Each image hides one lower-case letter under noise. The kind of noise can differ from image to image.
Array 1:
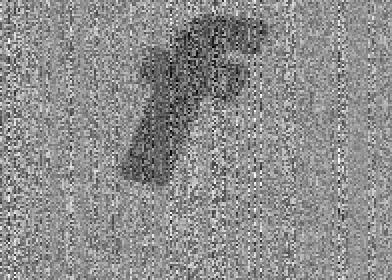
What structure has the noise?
columns of uneven size
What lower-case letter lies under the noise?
f
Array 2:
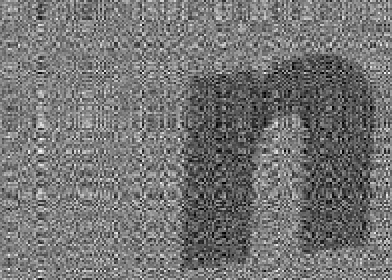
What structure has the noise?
low rank plus noise
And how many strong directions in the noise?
two
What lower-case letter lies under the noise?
n
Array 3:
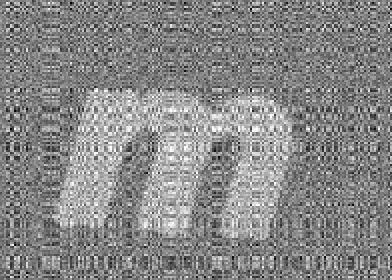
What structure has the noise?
low rank plus noise
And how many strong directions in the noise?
one
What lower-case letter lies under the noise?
m
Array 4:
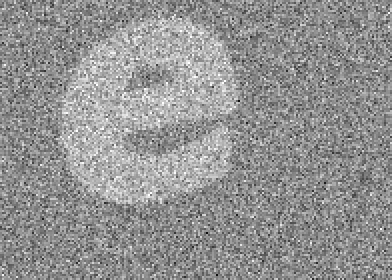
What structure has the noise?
independent entries
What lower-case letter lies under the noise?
e
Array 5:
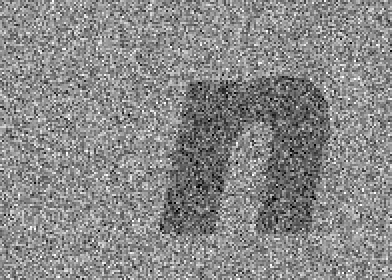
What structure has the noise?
independent entries
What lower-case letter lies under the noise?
n
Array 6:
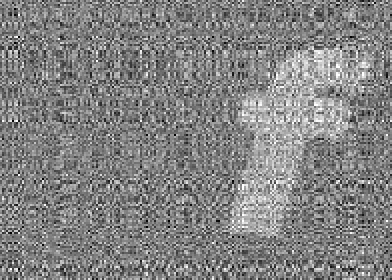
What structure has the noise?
low rank plus noise
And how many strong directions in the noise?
two
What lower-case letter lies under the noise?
f
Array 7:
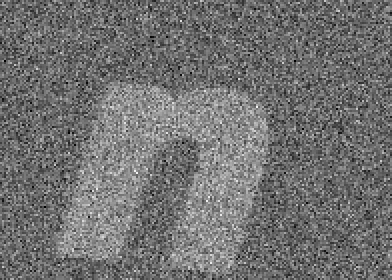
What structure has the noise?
independent entries
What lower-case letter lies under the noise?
n
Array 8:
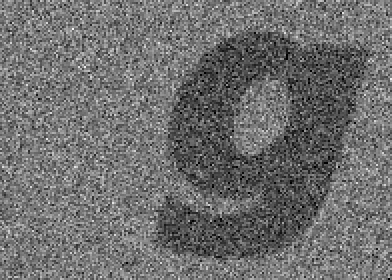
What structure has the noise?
independent entries
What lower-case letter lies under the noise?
g
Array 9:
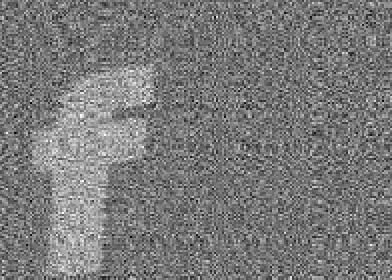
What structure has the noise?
low rank plus noise
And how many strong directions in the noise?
three or four
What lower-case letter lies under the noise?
f
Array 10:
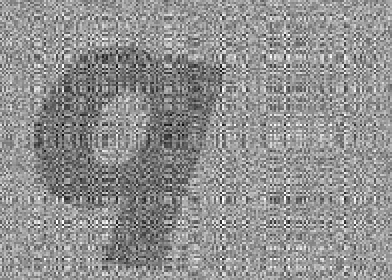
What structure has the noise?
low rank plus noise
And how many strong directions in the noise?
one
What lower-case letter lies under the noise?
q
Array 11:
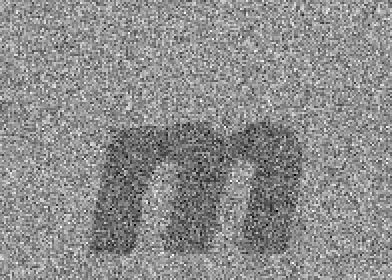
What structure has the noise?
independent entries
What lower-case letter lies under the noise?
m
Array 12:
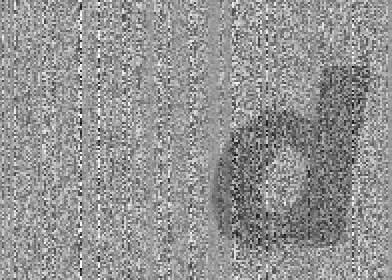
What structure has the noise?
columns of uneven size
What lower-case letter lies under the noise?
d
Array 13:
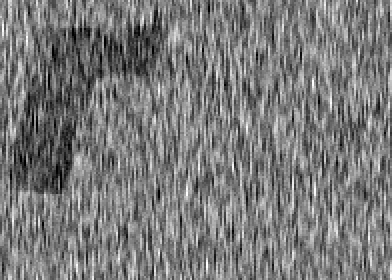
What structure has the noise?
streaked along the columns
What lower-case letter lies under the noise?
r
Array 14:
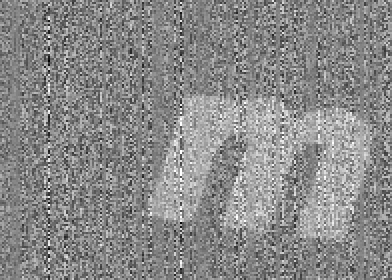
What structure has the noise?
columns of uneven size
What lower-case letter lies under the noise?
m
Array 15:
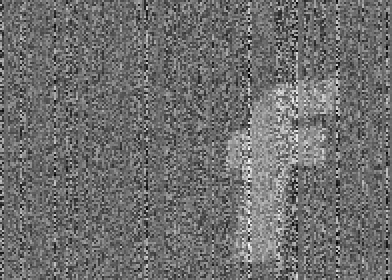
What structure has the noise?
columns of uneven size
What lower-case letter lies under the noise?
f
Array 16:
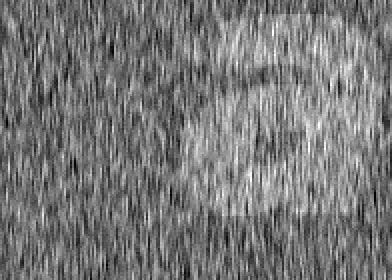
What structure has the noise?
streaked along the columns
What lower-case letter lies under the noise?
a
